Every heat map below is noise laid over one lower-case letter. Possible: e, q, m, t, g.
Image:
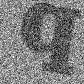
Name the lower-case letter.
q
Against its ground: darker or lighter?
darker
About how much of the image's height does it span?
nearly all
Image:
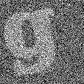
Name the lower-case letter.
g
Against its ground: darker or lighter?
lighter
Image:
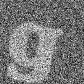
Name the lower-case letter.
g
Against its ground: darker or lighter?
lighter
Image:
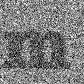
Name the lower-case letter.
m
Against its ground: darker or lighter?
darker
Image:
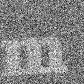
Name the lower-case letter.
m
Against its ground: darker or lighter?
lighter
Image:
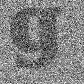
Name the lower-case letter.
g
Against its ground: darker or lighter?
darker
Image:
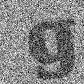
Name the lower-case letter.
g
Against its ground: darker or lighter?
darker
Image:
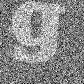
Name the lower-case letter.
g
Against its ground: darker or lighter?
lighter
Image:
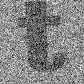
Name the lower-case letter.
t
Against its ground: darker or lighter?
darker
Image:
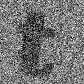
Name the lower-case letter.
t
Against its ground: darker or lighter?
darker
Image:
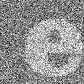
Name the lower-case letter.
e
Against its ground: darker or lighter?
lighter
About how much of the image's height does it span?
two thirds
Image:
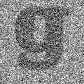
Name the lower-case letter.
g
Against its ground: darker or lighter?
darker
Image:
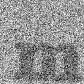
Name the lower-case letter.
m
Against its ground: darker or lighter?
darker
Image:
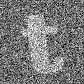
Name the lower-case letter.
t
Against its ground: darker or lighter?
lighter
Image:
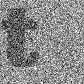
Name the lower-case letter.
t
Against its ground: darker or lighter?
darker
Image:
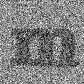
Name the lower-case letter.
m
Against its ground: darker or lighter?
darker
